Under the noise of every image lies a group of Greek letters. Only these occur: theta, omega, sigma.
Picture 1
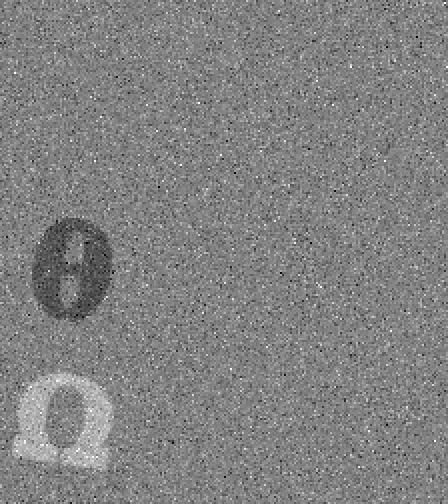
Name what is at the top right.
nothing
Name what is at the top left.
nothing
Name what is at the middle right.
nothing
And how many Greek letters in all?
2
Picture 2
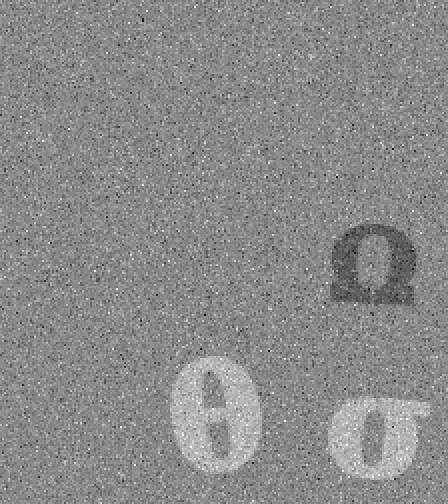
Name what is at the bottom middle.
theta
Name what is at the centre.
nothing
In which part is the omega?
middle right
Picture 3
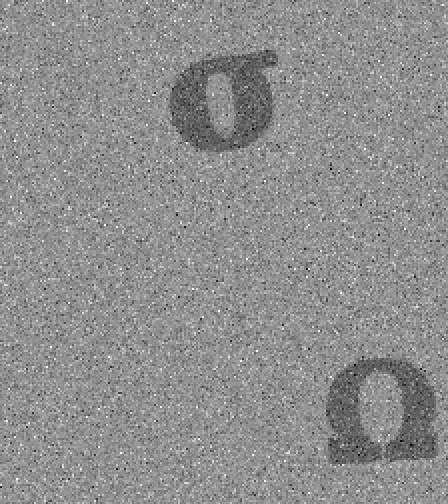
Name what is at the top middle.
sigma
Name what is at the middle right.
nothing
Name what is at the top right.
nothing
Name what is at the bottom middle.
nothing
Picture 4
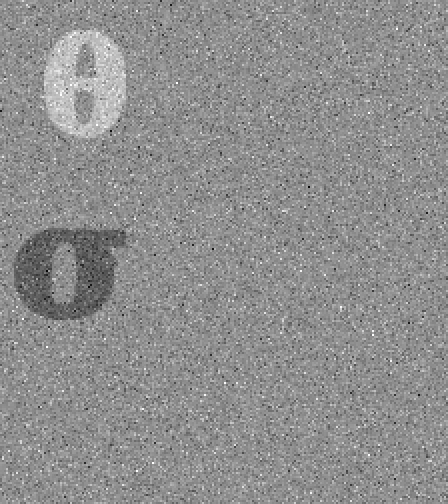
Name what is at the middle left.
sigma
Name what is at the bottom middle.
nothing
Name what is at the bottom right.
nothing
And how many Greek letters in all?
2
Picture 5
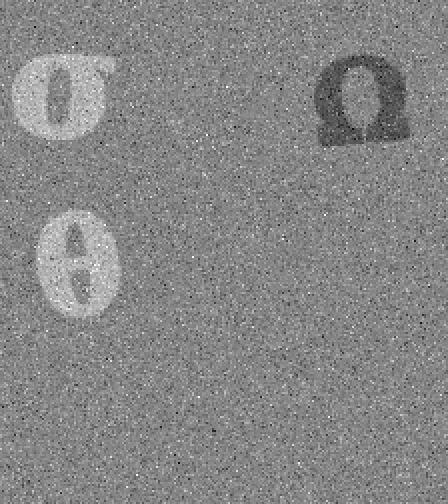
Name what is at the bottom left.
nothing
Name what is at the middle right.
nothing
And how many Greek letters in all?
3
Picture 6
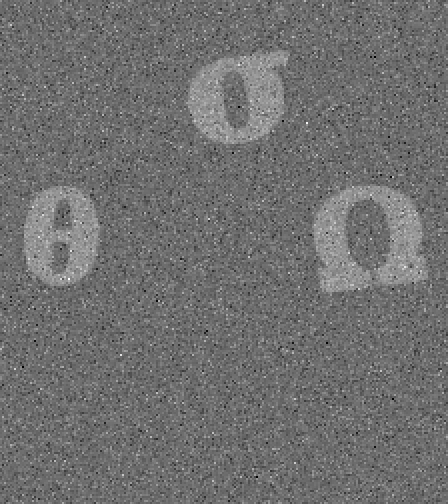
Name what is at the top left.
nothing
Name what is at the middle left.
theta
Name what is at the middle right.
omega
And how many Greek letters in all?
3
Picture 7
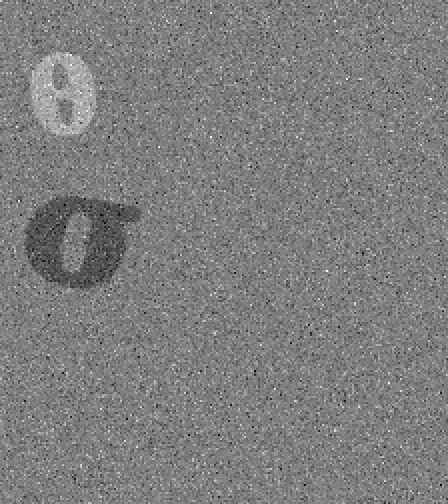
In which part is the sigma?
middle left
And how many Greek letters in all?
2
